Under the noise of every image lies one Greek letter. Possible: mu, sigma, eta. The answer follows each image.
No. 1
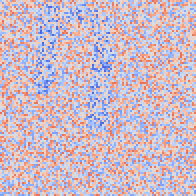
eta
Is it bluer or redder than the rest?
bluer
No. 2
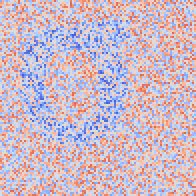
sigma
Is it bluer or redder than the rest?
bluer
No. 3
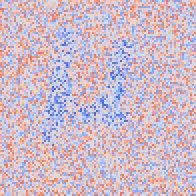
mu
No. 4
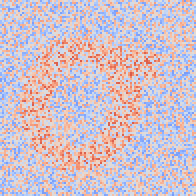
sigma
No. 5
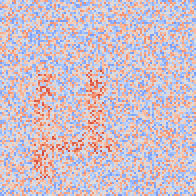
mu
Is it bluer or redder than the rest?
redder
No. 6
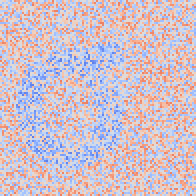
sigma
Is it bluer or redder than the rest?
bluer
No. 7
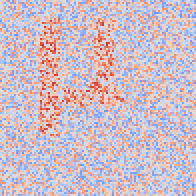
mu
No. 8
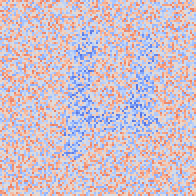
mu
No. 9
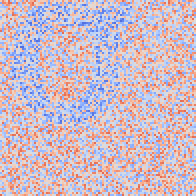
sigma
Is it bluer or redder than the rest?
bluer
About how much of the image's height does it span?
two thirds
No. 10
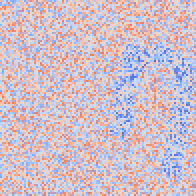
eta
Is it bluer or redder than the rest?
bluer
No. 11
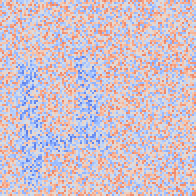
mu
